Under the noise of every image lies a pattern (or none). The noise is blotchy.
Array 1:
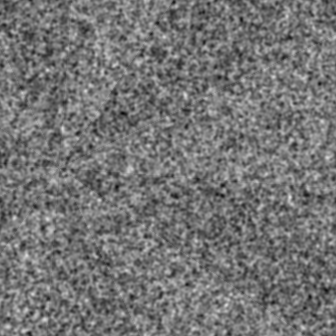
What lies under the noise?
spokes from one point
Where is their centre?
middle left
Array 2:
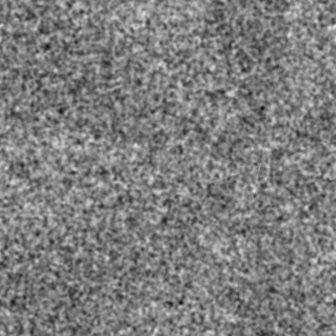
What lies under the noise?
spokes from one point
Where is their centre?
middle right
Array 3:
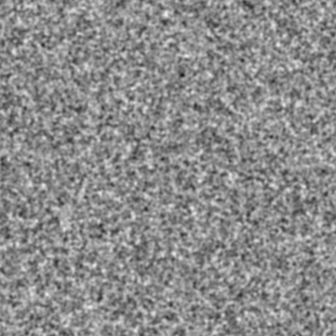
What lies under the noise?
only noise
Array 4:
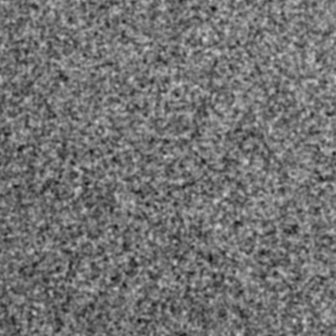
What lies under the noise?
a smooth slope
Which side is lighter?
top right
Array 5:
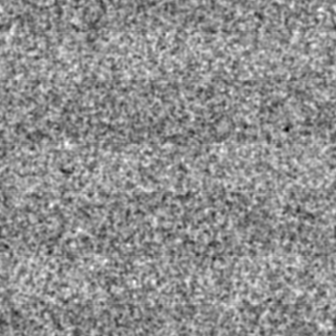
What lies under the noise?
horizontal stripes
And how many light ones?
3
